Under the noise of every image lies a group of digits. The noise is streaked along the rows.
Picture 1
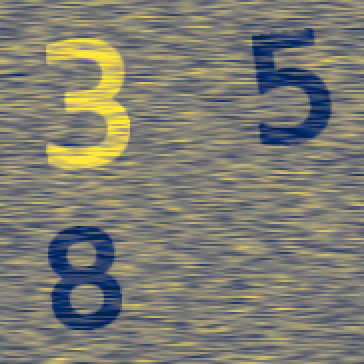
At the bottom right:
nothing
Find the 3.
top left
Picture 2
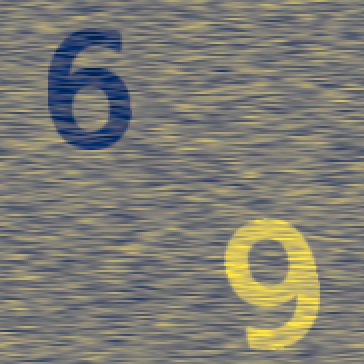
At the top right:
nothing
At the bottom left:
nothing
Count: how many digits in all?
2
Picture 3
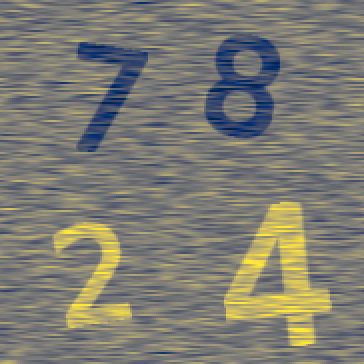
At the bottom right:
4
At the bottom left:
2
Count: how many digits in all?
4
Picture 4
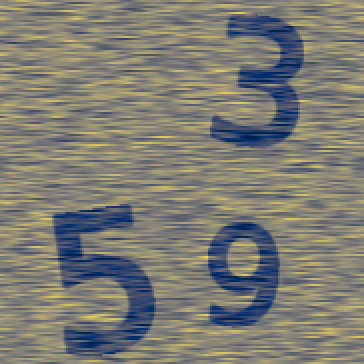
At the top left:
nothing
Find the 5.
bottom left
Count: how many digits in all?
3
